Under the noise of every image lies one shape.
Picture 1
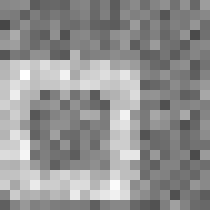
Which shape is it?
square frame
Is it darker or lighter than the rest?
lighter
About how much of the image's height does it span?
two thirds
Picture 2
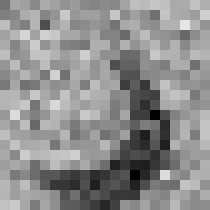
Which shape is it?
crescent
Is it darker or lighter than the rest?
darker
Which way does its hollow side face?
up and left
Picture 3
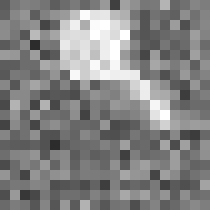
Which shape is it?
lollipop
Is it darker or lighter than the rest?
lighter
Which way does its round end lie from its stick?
up and left
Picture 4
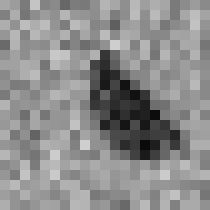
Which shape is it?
half disc
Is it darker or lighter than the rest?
darker
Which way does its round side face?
down and left
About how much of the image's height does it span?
half
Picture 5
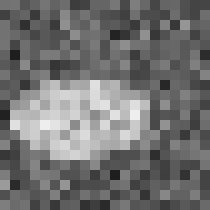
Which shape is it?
ellipse
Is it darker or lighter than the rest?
lighter
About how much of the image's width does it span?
two thirds
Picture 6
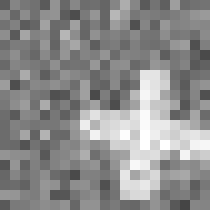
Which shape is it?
cross
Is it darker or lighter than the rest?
lighter
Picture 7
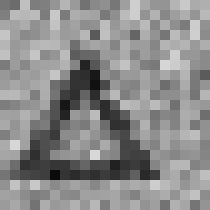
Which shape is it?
triangle frame
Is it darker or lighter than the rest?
darker
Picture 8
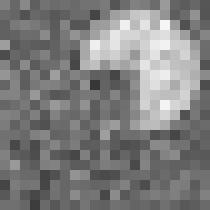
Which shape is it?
disc with a wedge cut out
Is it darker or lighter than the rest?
lighter
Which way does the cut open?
down and left
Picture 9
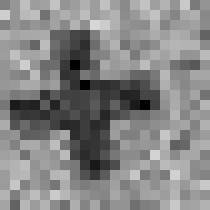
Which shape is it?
cross
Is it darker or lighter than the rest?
darker
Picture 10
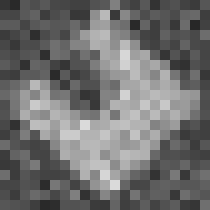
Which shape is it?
square with a notch
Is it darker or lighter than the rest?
lighter
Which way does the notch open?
up and left
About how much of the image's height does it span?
nearly all
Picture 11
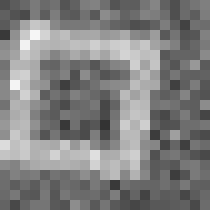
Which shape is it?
square frame
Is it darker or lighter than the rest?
lighter
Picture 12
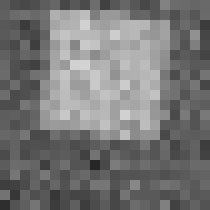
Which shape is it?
square
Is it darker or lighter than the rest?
lighter
